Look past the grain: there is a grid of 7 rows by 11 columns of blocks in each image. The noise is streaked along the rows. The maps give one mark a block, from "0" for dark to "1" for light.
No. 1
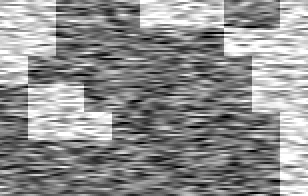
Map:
1 1 0 0 0 1 1 1 0 0 1
1 1 0 0 0 0 0 0 1 1 1
1 0 0 0 0 0 0 0 0 1 1
0 1 1 0 0 0 0 0 0 1 1
0 1 1 1 0 0 0 0 0 0 1
0 0 0 0 0 0 0 0 0 0 1
0 0 0 0 0 0 0 0 0 0 1
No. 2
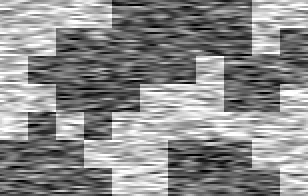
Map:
1 1 1 1 0 0 0 0 0 1 1
1 1 0 0 0 0 0 0 0 1 0
1 0 0 0 0 0 0 1 0 0 0
1 1 0 0 0 1 1 1 0 0 1
1 0 1 0 1 1 1 1 1 1 1
0 0 0 1 1 1 0 0 0 1 1
0 0 0 0 1 1 0 0 0 0 1
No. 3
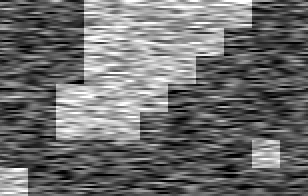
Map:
0 0 0 1 1 1 1 1 1 0 0
0 0 0 1 1 1 1 1 0 0 0
0 0 0 1 1 1 1 0 0 0 0
0 0 1 1 1 1 0 0 0 0 0
0 0 1 1 1 0 0 0 0 0 0
0 0 0 0 0 0 0 0 0 1 0
1 0 0 0 0 0 0 0 0 0 0
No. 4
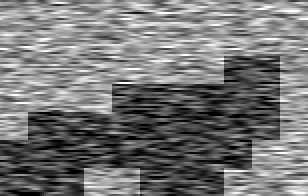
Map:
1 1 1 1 1 1 1 1 1 1 1
1 1 1 1 1 1 1 1 1 1 1
1 1 1 1 1 1 1 1 0 0 1
1 1 1 1 0 0 0 0 0 0 1
1 0 0 0 0 0 0 0 0 0 1
0 0 0 0 0 0 0 0 0 1 1
0 0 0 1 1 0 0 0 1 1 1
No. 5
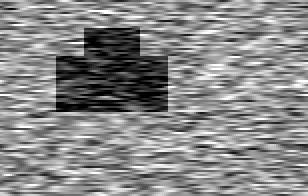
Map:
1 1 1 1 1 1 1 1 1 1 1
1 1 1 0 0 1 1 1 1 1 1
1 1 0 0 0 0 1 1 1 1 1
1 1 0 0 0 0 1 1 1 1 1
1 1 1 1 1 1 1 1 1 1 1
1 1 1 1 1 1 1 1 1 1 1
1 1 1 1 1 1 1 1 1 1 1
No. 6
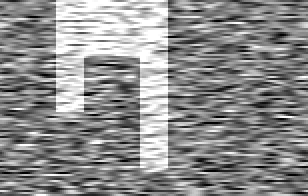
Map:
0 0 1 1 1 1 0 0 0 0 0
0 0 1 1 1 1 0 0 0 0 0
0 0 1 0 0 1 0 0 0 0 0
0 0 1 0 0 1 0 0 0 0 0
0 0 0 0 0 1 0 0 0 0 0
0 0 0 0 0 1 0 0 0 0 0
0 0 0 0 0 0 0 0 0 0 0
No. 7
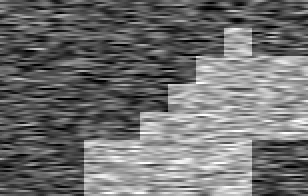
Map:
0 0 0 0 0 0 0 0 0 0 0
0 0 0 0 0 0 0 0 1 0 0
0 0 0 0 0 0 0 1 1 1 1
0 0 0 0 0 0 1 1 1 1 1
0 0 0 0 0 1 1 1 1 1 1
0 0 0 1 1 1 1 1 1 0 0
0 0 0 1 1 1 1 1 1 0 0
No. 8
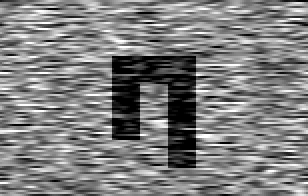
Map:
1 1 1 1 1 1 1 1 1 1 1
1 1 1 1 1 1 1 1 1 1 1
1 1 1 1 0 0 0 1 1 1 1
1 1 1 1 0 1 0 1 1 1 1
1 1 1 1 0 1 0 1 1 1 1
1 1 1 1 1 1 0 1 1 1 1
1 1 1 1 1 1 1 1 1 1 1
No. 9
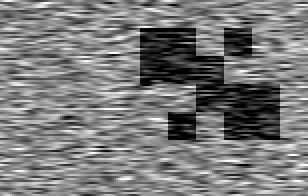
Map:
1 1 1 1 1 1 1 1 1 1 1
1 1 1 1 1 0 0 1 0 1 1
1 1 1 1 1 0 0 0 1 1 1
1 1 1 1 1 1 1 0 0 0 1
1 1 1 1 1 1 0 1 0 0 1
1 1 1 1 1 1 1 1 1 1 1
1 1 1 1 1 1 1 1 1 1 1
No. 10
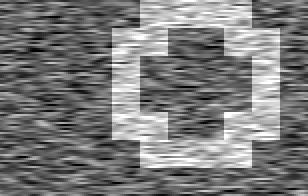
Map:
0 0 0 0 0 1 1 1 1 0 0
0 0 0 0 1 1 0 0 1 1 0
0 0 0 0 1 0 0 0 0 1 0
0 0 0 0 1 0 0 0 0 1 0
0 0 0 0 1 1 0 0 1 1 0
0 0 0 0 0 1 1 1 1 0 0
0 0 0 0 0 0 0 0 0 0 0
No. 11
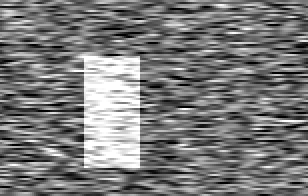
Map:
0 0 0 0 0 0 0 0 0 0 0
0 0 0 0 0 0 0 0 0 0 0
0 0 0 1 1 0 0 0 0 0 0
0 0 0 1 1 0 0 0 0 0 0
0 0 0 1 1 0 0 0 0 0 0
0 0 0 1 1 0 0 0 0 0 0
0 0 0 0 0 0 0 0 0 0 0
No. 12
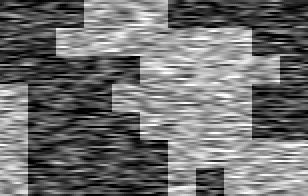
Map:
0 0 0 1 1 1 0 0 0 0 0
0 0 1 1 1 1 1 1 1 0 0
0 0 0 0 0 1 1 1 1 1 0
1 0 0 0 1 1 1 1 1 0 0
1 0 0 0 0 1 1 1 1 0 0
1 0 0 0 0 0 1 1 1 1 1
1 0 0 0 0 0 1 0 1 1 1
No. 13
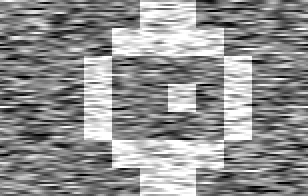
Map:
0 0 0 0 0 1 1 0 0 0 0
0 0 0 0 1 1 1 1 0 0 0
0 0 0 1 0 0 0 0 1 0 0
0 0 0 1 0 0 1 0 1 0 0
0 0 0 1 0 0 0 0 1 0 0
0 0 0 0 1 1 1 1 0 0 0
0 0 0 0 0 1 1 0 0 0 0
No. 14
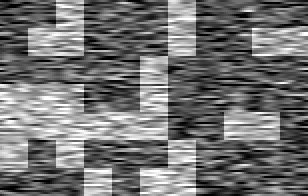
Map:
0 0 1 0 0 0 1 0 0 0 0
0 1 1 0 0 0 1 0 0 1 1
0 0 0 0 0 1 0 0 0 0 0
1 1 1 0 0 1 0 0 0 0 0
1 1 1 1 1 1 0 0 1 1 0
1 0 1 0 0 0 1 0 0 0 0
0 0 0 1 0 1 1 0 0 0 0
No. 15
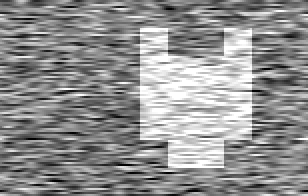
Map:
0 0 0 0 0 0 0 0 0 0 0
0 0 0 0 0 1 0 0 1 0 0
0 0 0 0 0 1 1 1 1 0 0
0 0 0 0 0 1 1 1 1 0 0
0 0 0 0 0 1 1 1 1 0 0
0 0 0 0 0 0 1 1 0 0 0
0 0 0 0 0 0 0 0 0 0 0
